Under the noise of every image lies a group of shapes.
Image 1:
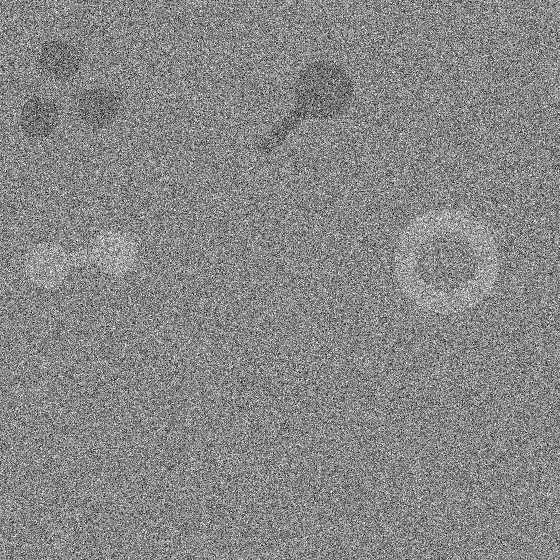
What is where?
top left: dark three dots; top middle: dark lollipop; middle left: light dumbbell; middle right: light ring
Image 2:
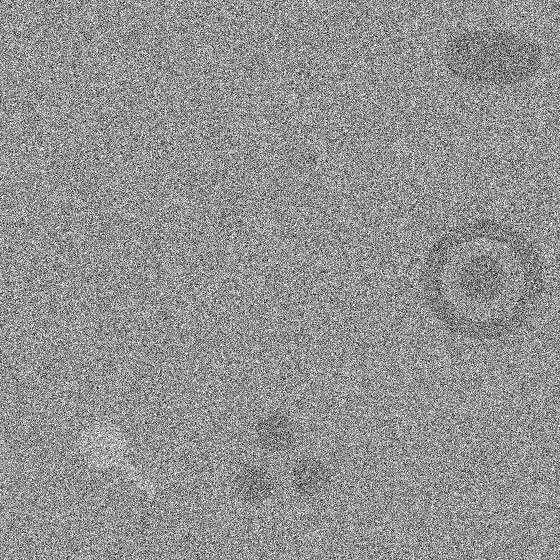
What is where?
top right: dark ellipse; middle right: dark bullseye; bottom left: light lollipop; bottom middle: dark three dots
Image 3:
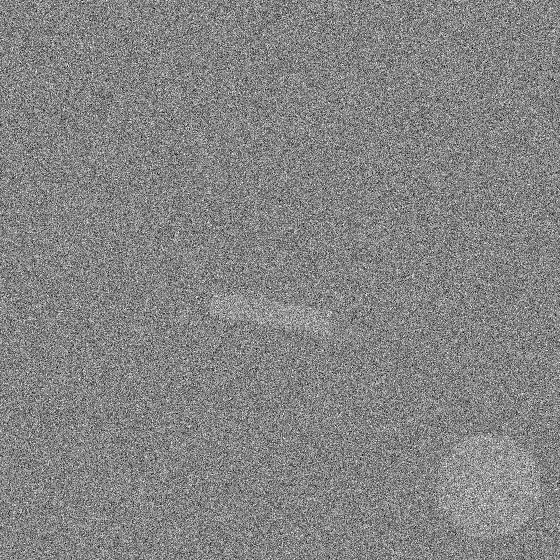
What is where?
centre: light bar; bottom right: light disc
